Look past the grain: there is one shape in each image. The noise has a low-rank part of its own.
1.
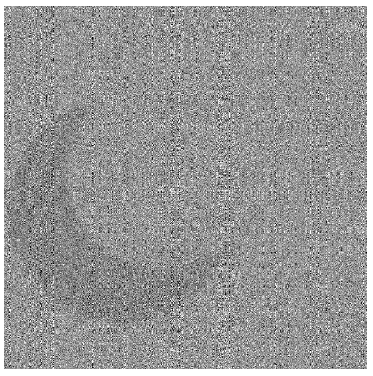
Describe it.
dark crescent
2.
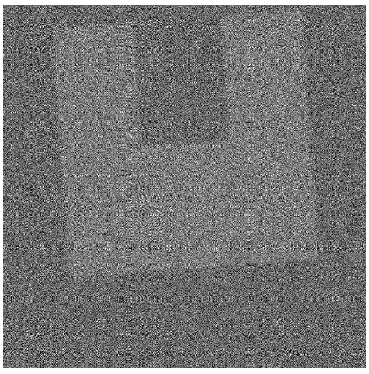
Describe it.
light square with a notch
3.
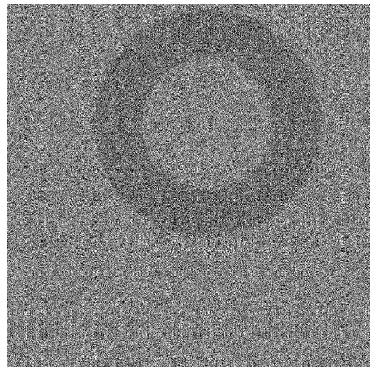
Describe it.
dark ring
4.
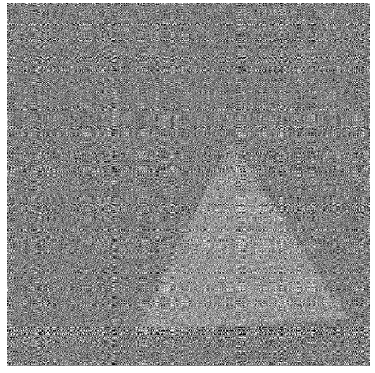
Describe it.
light triangle
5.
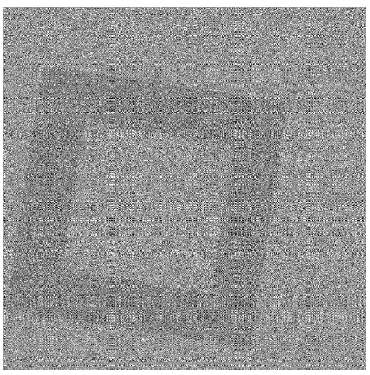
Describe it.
dark square frame
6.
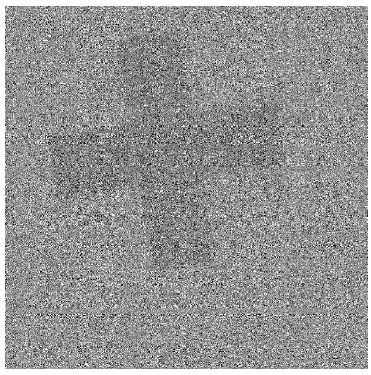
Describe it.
dark cross
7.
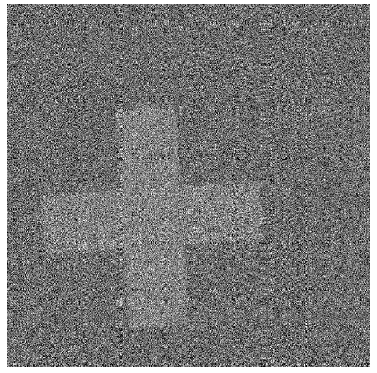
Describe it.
light cross
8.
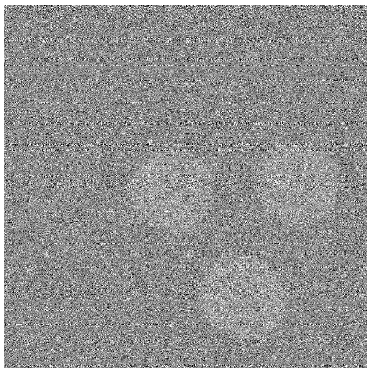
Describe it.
light three dots
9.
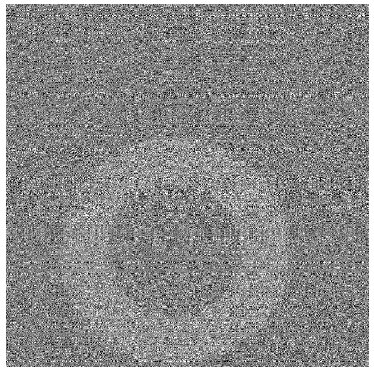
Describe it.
light ring
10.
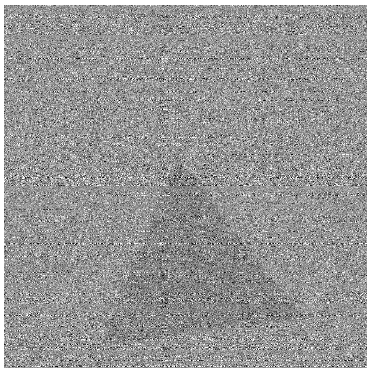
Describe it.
dark triangle
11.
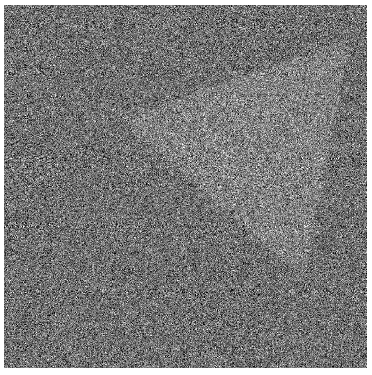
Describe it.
light triangle
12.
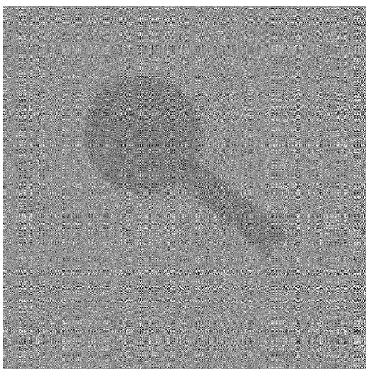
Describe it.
dark lollipop
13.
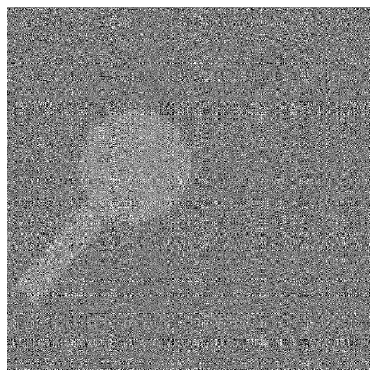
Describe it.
light lollipop
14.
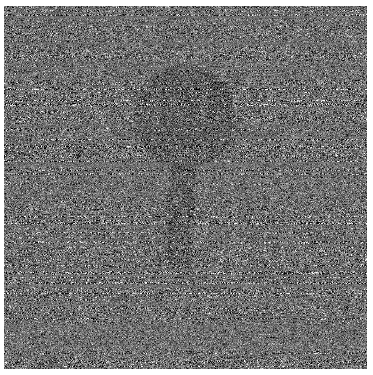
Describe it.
dark lollipop
